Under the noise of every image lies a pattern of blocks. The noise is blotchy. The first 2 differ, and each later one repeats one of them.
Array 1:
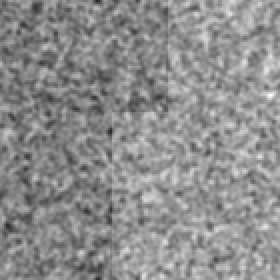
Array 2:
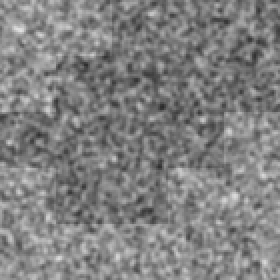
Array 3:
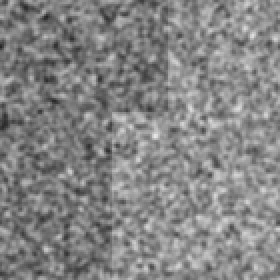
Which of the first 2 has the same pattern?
1
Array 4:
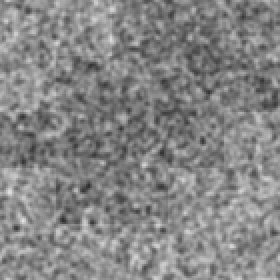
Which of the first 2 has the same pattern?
2
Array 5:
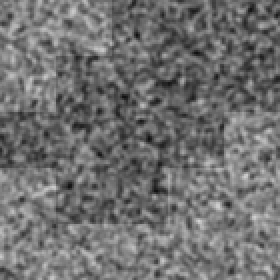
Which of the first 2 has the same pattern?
2
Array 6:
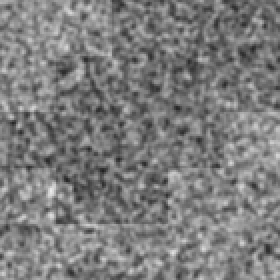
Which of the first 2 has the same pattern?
2
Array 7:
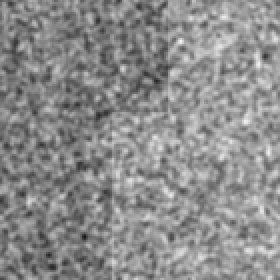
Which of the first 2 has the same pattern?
1
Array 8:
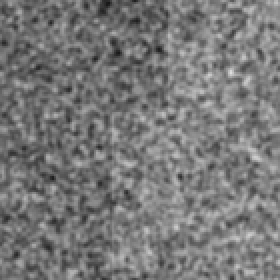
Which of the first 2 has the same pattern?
1
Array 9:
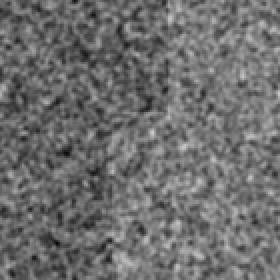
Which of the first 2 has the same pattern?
1
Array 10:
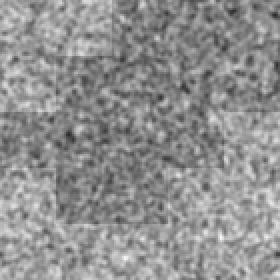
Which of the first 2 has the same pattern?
2
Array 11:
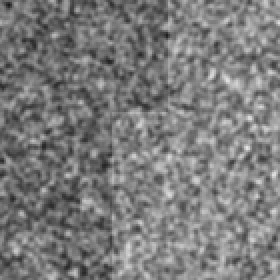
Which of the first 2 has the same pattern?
1
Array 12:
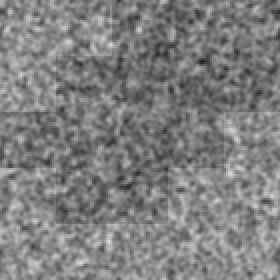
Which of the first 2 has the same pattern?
2
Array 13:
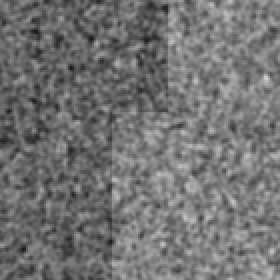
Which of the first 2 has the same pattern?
1
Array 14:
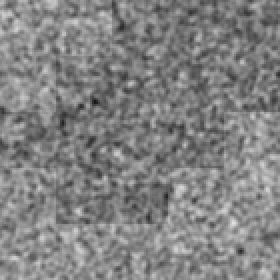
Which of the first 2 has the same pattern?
2
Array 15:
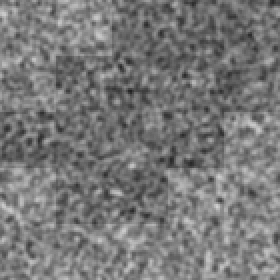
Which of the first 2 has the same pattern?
2
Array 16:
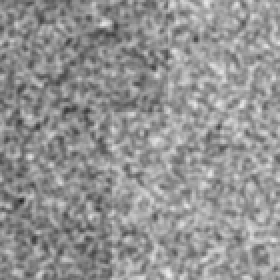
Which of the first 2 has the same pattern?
1
